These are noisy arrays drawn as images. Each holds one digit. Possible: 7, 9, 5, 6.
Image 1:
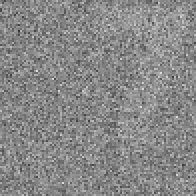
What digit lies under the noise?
7
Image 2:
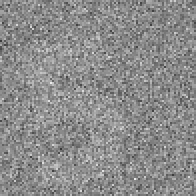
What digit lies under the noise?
5
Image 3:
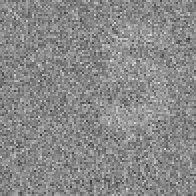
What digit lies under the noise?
5
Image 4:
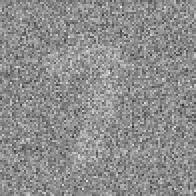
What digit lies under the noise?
7
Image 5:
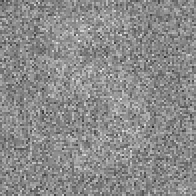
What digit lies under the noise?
5
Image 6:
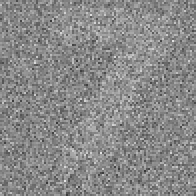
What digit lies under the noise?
7
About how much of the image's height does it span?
nearly all
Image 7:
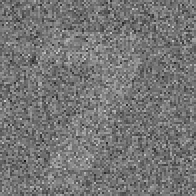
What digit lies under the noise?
7
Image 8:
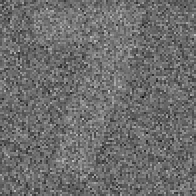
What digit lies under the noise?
7
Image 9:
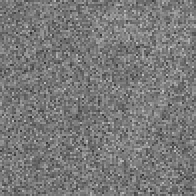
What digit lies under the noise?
7
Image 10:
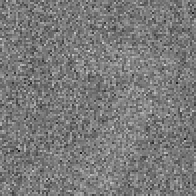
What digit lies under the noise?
7
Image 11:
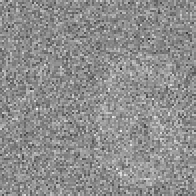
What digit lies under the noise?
6
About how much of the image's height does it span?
two thirds
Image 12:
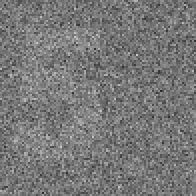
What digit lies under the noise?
5
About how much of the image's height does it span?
two thirds
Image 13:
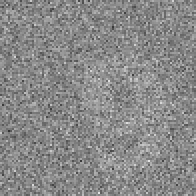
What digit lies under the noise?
9
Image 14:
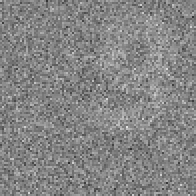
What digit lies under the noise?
9
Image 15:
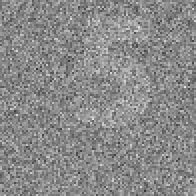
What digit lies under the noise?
5
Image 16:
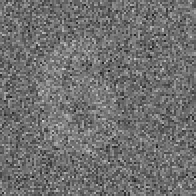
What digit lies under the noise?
6
